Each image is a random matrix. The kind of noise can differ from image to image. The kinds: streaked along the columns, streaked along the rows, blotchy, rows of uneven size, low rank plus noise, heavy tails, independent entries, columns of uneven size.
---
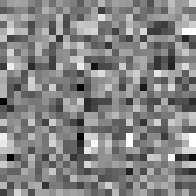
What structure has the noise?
low rank plus noise
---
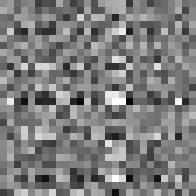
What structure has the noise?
low rank plus noise
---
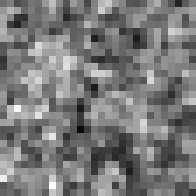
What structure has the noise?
blotchy
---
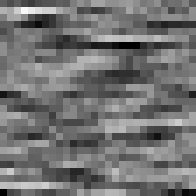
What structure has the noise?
streaked along the rows
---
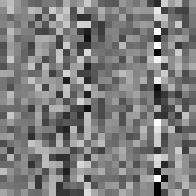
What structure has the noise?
columns of uneven size
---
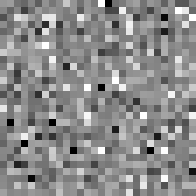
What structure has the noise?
heavy tails
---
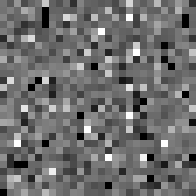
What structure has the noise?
heavy tails
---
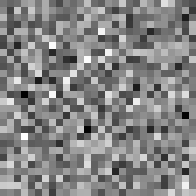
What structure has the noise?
independent entries
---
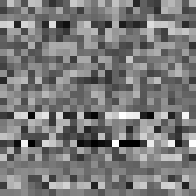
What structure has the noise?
rows of uneven size
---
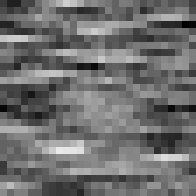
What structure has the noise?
streaked along the rows
